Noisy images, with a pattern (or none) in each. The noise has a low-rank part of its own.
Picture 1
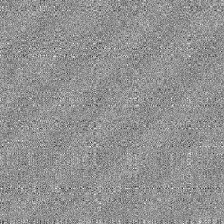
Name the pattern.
diagonal stripes
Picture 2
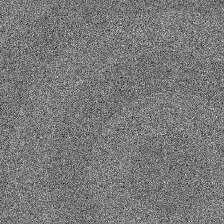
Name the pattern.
rings round one point
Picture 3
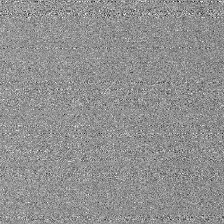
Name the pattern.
a smooth slope
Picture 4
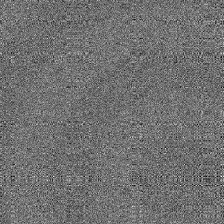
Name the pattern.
rings round one point
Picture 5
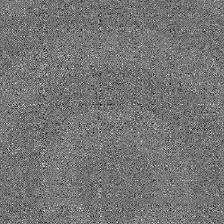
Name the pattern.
rings round one point
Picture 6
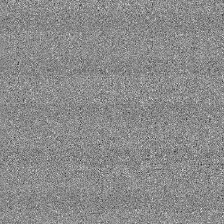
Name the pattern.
horizontal stripes
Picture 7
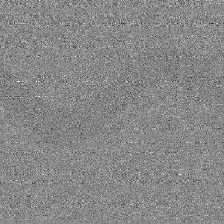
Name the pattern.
a wavy band
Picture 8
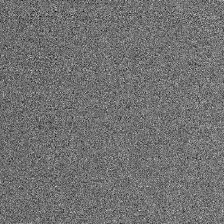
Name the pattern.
a smooth slope
